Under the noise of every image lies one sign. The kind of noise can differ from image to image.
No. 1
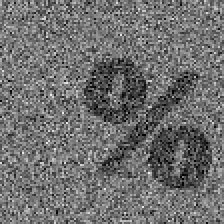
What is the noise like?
low rank plus noise
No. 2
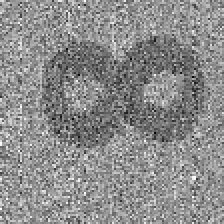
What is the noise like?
columns of uneven size
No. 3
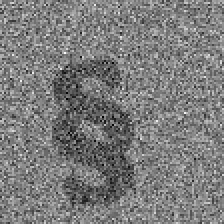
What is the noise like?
low rank plus noise
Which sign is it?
section sign
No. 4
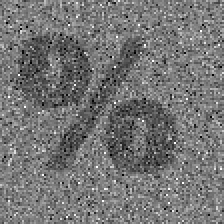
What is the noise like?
heavy tails
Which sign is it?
percent sign
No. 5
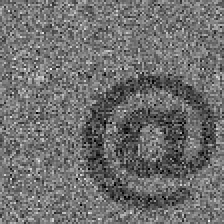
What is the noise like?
low rank plus noise
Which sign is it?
at sign
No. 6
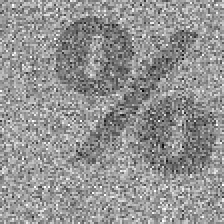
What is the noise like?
low rank plus noise
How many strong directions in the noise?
five to eight
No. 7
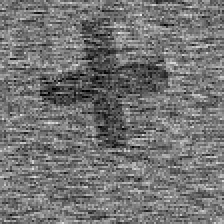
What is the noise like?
streaked along the rows
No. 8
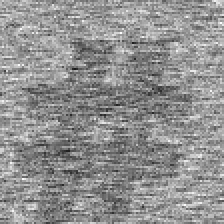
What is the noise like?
streaked along the rows
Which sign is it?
hash sign
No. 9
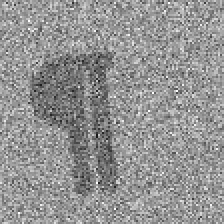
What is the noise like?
low rank plus noise
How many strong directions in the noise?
one
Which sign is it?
pilcrow
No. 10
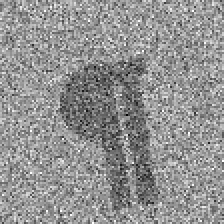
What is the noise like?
independent entries
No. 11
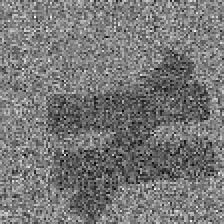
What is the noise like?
low rank plus noise
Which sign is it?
not-equal sign
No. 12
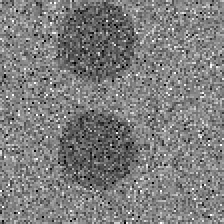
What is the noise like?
heavy tails
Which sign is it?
colon
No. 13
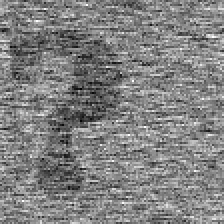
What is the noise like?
streaked along the rows
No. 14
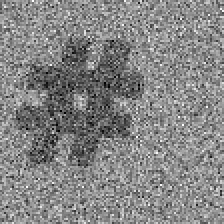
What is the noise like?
low rank plus noise
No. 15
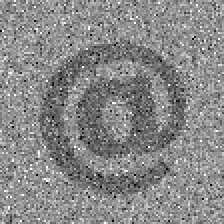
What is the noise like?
heavy tails
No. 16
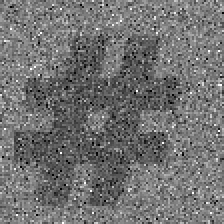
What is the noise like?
heavy tails
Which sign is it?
hash sign
